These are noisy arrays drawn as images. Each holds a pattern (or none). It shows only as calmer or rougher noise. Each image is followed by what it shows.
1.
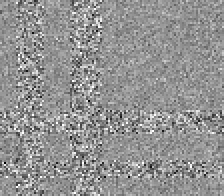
bands of rows crossing bands of columns
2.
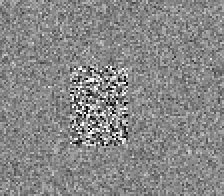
one block
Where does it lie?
centre
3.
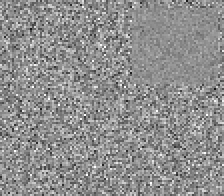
one block
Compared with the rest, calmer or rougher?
calmer
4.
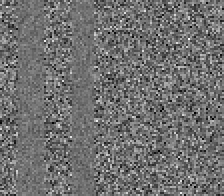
bands of columns
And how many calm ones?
2
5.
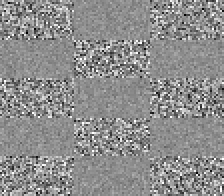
a checkerboard
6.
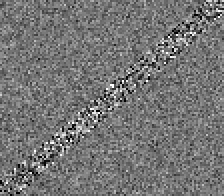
a diagonal band
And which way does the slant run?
bottom left to top right
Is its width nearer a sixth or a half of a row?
a sixth
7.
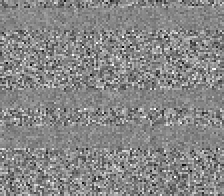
bands of rows
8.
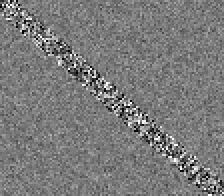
a diagonal band
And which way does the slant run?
top left to bottom right
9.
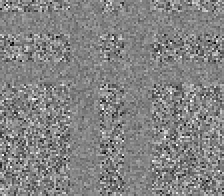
bands of rows crossing bands of columns
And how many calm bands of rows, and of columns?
2 and 2
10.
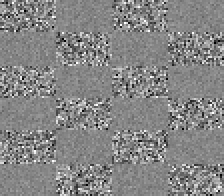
a checkerboard
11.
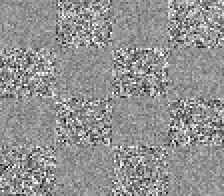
a checkerboard
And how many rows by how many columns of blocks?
4 by 4
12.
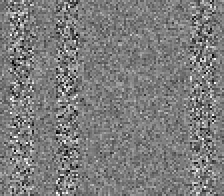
bands of columns
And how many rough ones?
3
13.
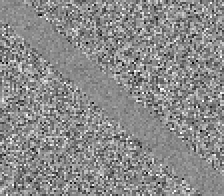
a diagonal band
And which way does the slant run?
top left to bottom right
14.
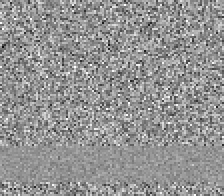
one band of rows
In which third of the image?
bottom
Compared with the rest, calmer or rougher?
calmer
